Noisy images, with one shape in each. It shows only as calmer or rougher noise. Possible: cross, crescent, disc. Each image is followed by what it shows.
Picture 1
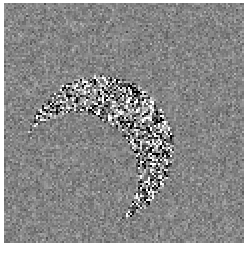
crescent
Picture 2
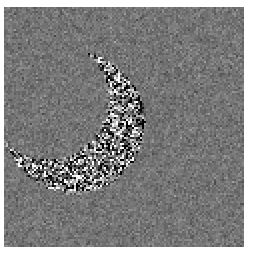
crescent
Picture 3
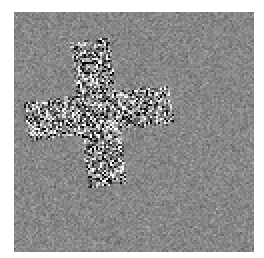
cross
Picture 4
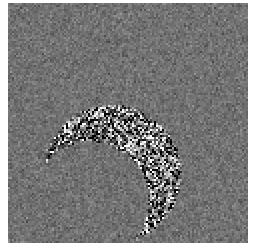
crescent
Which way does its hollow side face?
down and left
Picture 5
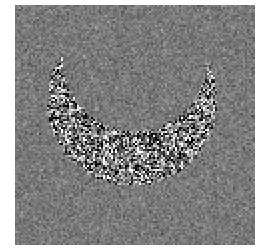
crescent
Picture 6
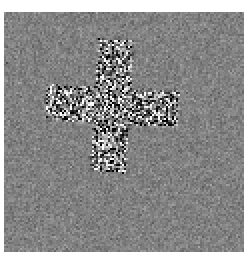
cross
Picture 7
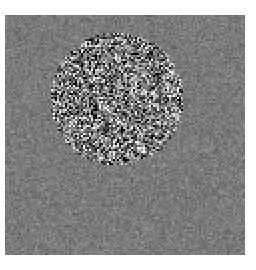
disc
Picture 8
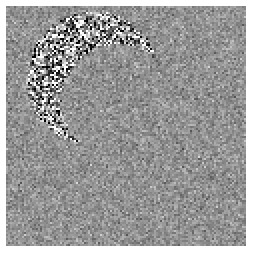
crescent
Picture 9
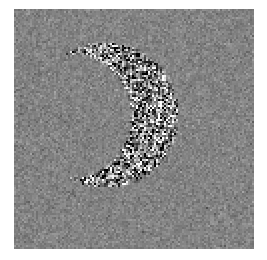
crescent
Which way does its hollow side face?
left
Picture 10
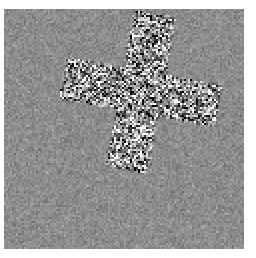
cross
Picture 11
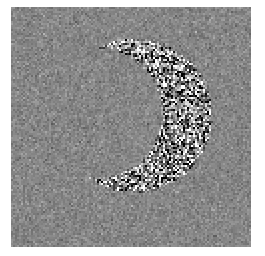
crescent
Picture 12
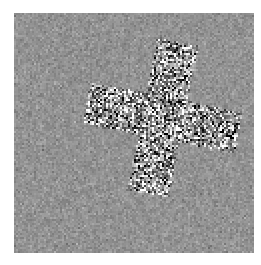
cross
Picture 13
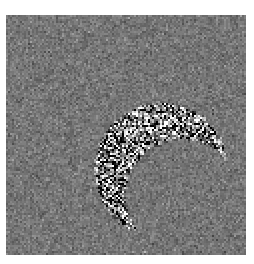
crescent
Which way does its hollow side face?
down and right
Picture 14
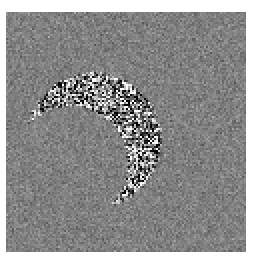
crescent
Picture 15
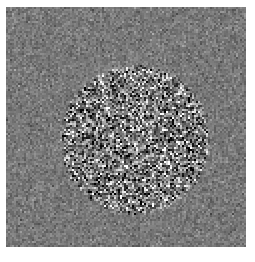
disc
